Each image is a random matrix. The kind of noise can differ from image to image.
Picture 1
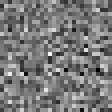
low rank plus noise
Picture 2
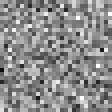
independent entries
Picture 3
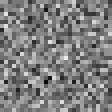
independent entries
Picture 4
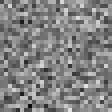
independent entries
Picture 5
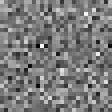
low rank plus noise
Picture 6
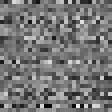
rows of uneven size
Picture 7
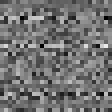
rows of uneven size
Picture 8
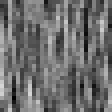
streaked along the columns
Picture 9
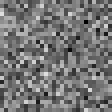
independent entries
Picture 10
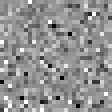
heavy tails
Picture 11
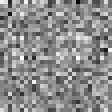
low rank plus noise
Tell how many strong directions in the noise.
three or four
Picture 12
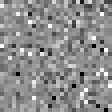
heavy tails
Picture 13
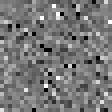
heavy tails
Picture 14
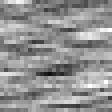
streaked along the rows
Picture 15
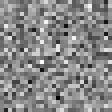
low rank plus noise
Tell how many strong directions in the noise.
five to eight
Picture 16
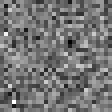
low rank plus noise
